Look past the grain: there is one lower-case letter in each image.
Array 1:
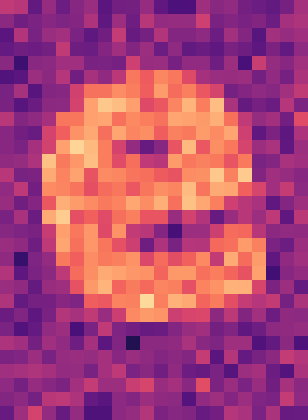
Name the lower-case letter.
e
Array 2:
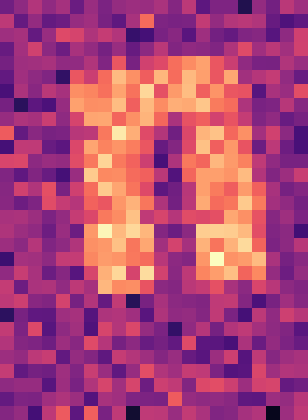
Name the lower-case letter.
n
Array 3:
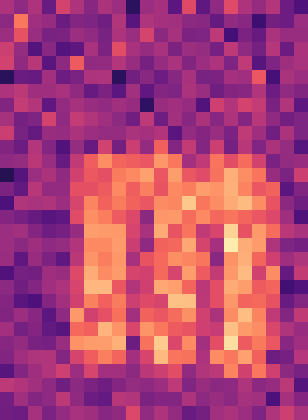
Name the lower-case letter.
m
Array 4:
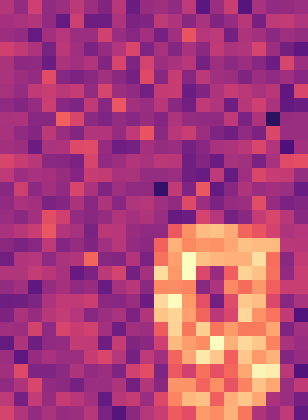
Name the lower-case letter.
g
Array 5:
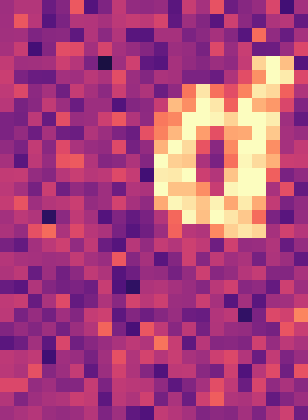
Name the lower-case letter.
d
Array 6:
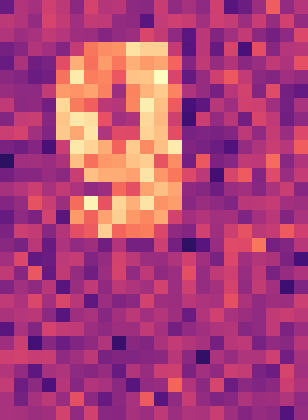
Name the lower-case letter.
g
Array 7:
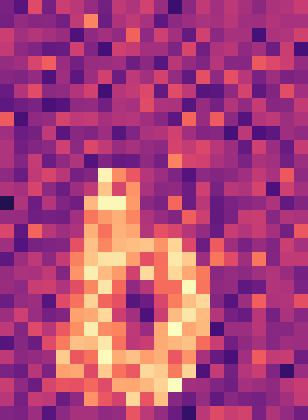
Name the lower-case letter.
b
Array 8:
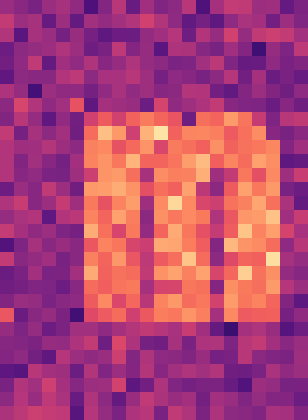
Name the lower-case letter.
m
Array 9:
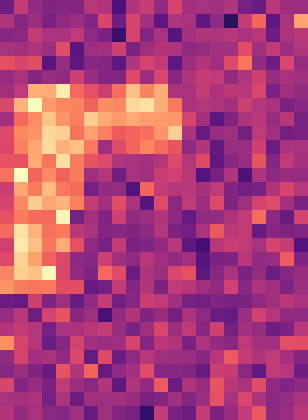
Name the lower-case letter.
r
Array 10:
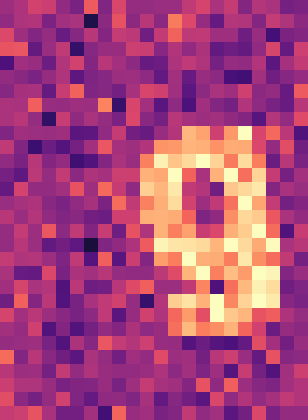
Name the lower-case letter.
g
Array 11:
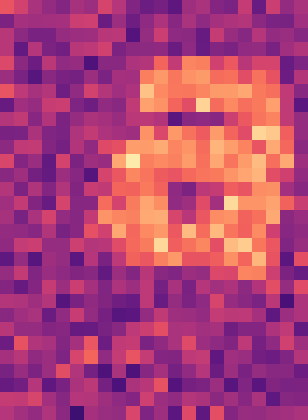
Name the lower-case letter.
a
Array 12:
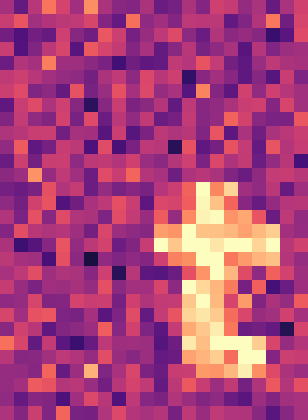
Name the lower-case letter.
t
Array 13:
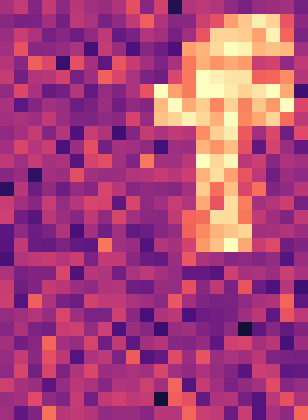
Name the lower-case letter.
f
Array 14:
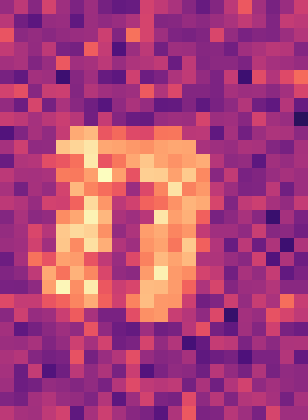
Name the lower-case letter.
n
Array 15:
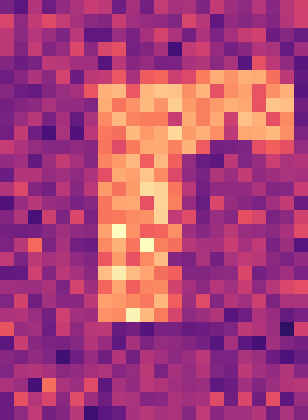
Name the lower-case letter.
r
